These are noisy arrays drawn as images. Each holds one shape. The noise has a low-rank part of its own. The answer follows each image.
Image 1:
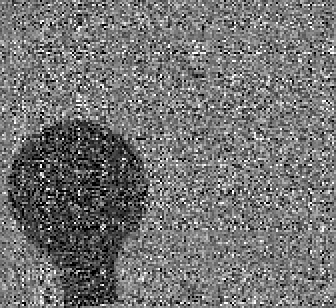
dark light bulb
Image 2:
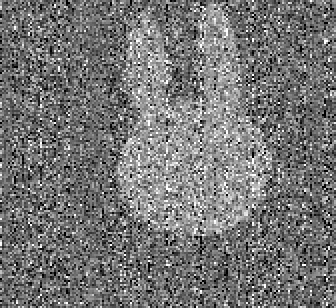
light rabbit's head
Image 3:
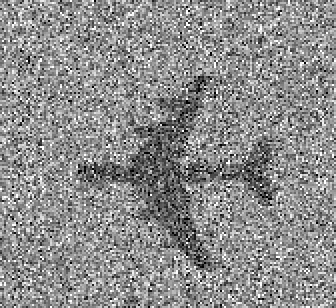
dark airplane
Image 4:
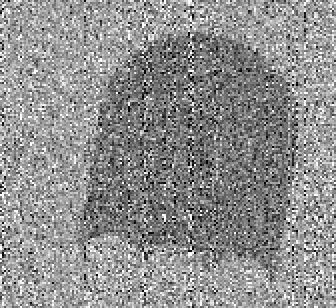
dark ghost
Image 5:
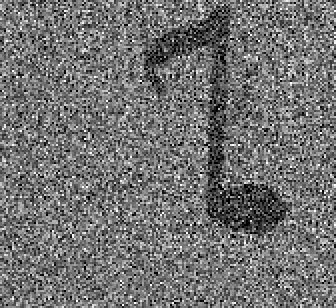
dark musical note
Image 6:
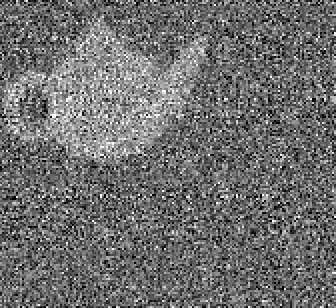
light teapot
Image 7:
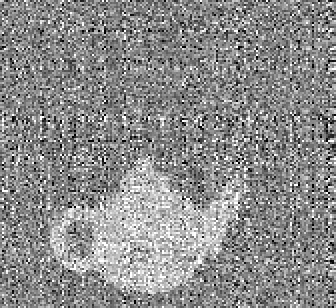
light teapot
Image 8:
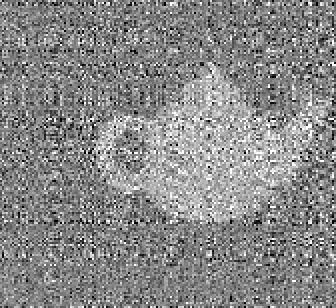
light teapot
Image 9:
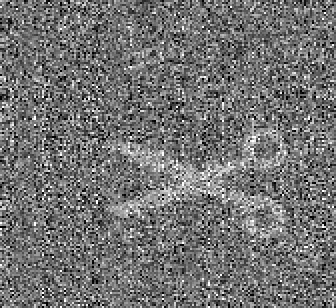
light pair of scissors
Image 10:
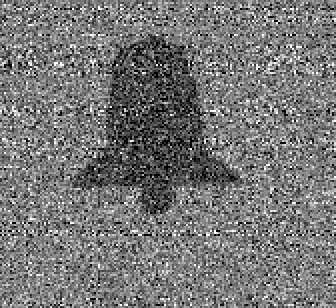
dark bell
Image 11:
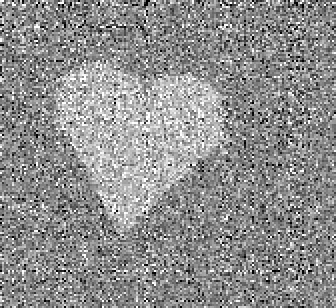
light heart
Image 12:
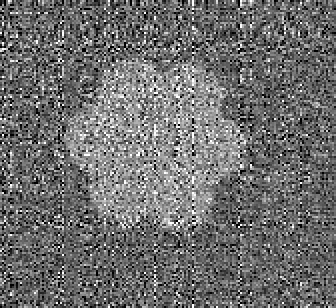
light flower
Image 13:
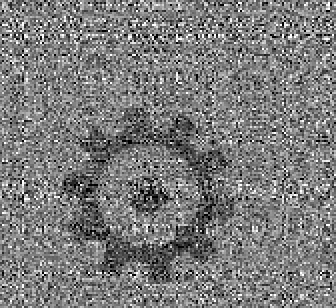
dark gear
